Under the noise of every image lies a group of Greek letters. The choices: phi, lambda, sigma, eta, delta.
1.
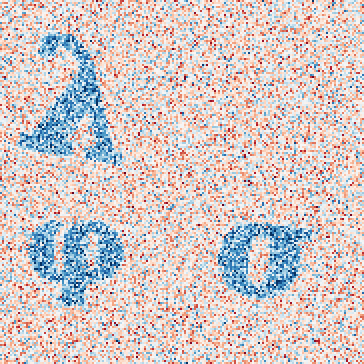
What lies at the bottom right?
sigma
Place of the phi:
bottom left
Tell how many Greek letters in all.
3
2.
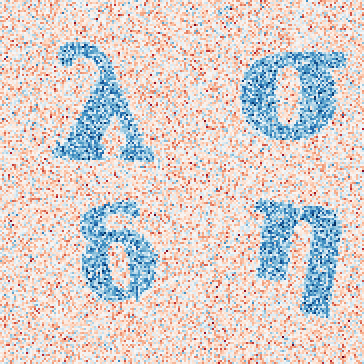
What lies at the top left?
lambda
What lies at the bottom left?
delta
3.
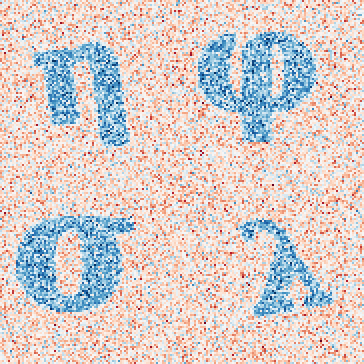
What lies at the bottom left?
sigma
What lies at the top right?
phi
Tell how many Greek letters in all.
4
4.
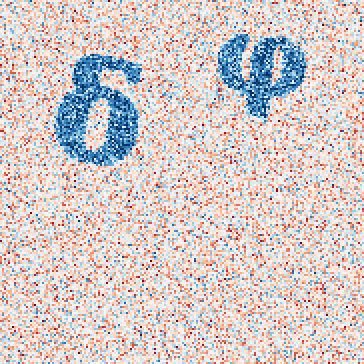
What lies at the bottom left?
nothing
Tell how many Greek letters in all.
2
